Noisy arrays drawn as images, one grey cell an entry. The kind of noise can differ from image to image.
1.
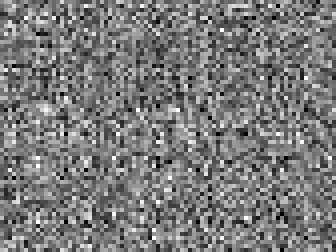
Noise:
low rank plus noise
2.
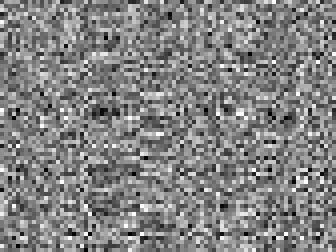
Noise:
low rank plus noise
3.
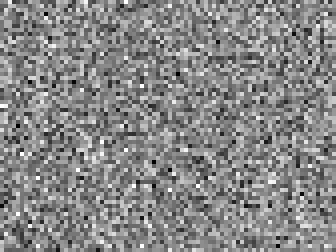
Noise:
independent entries
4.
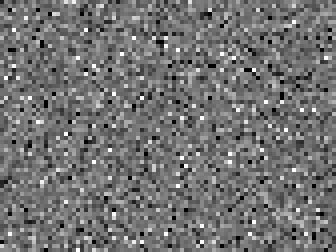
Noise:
heavy tails
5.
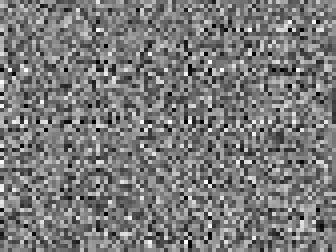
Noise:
low rank plus noise
